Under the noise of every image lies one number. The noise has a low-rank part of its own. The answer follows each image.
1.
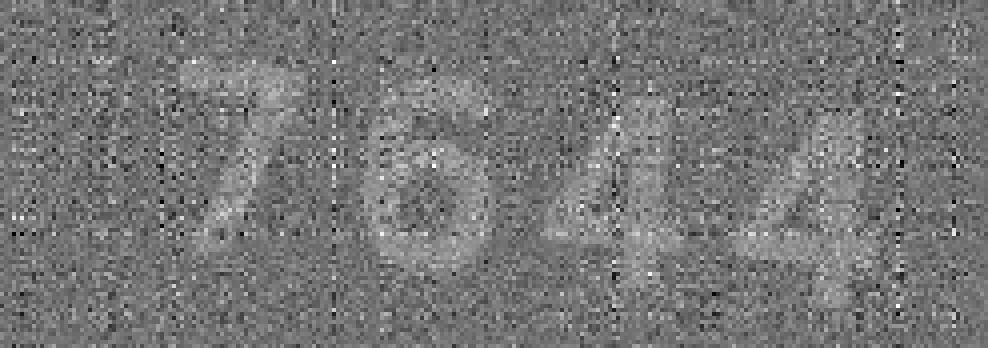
7644
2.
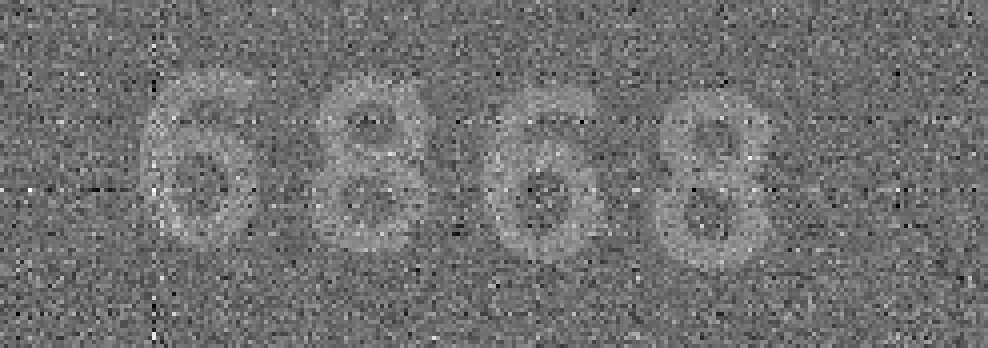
6868
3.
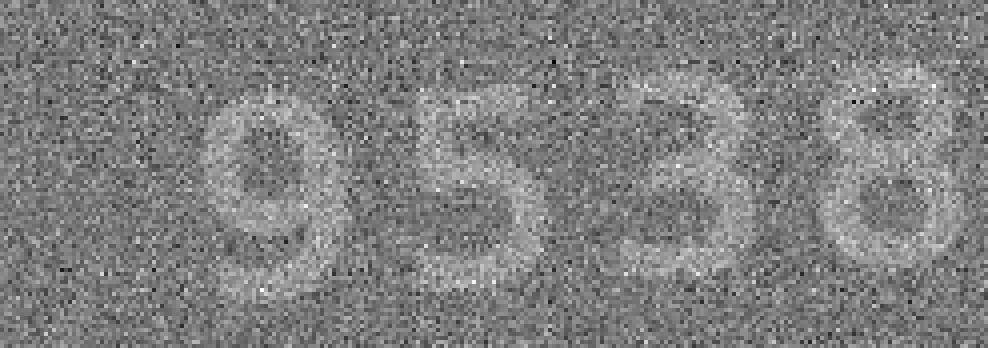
9538
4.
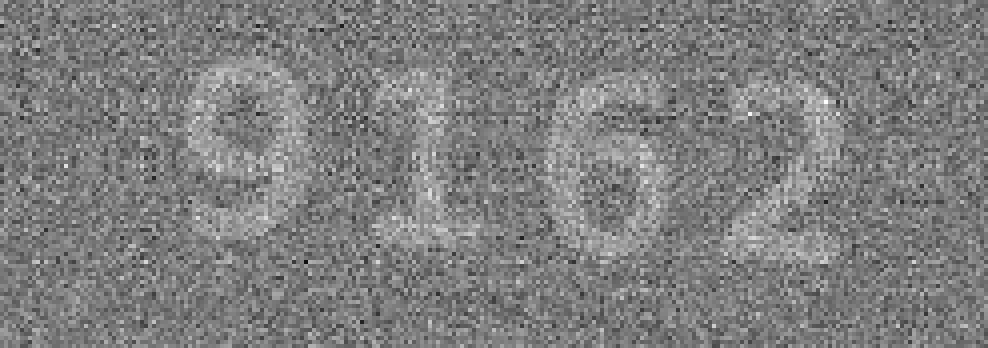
9162
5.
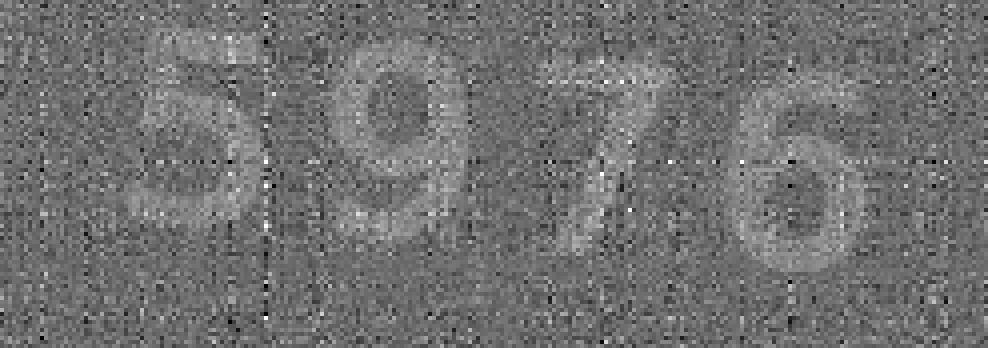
5976
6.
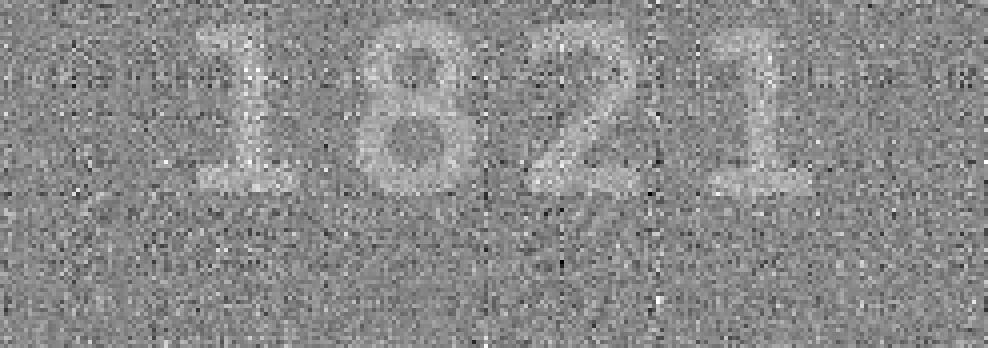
1821
